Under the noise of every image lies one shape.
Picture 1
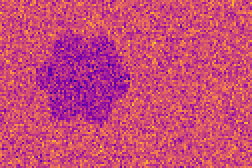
flower
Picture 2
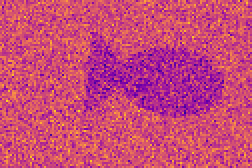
fish
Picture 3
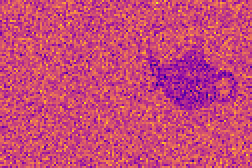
teapot
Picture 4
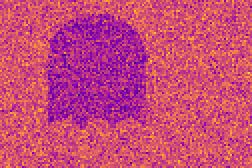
ghost
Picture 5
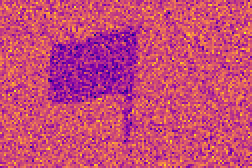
flag
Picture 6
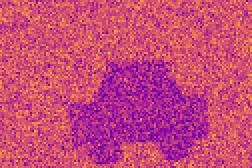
car
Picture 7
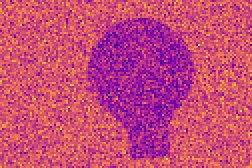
light bulb
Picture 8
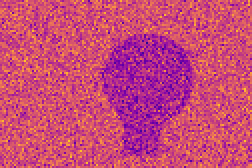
light bulb
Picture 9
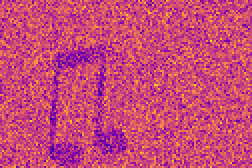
pair of musical notes
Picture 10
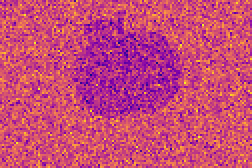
apple
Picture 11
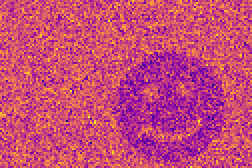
smiling face
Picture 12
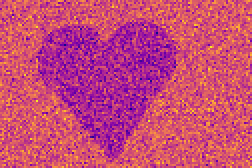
heart
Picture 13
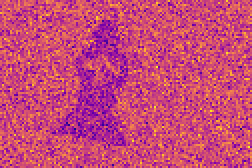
chess bishop
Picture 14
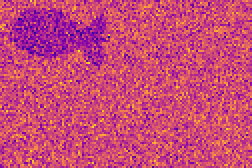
fish
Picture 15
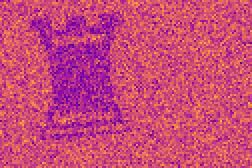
chess rook
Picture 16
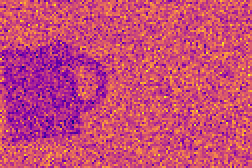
cup
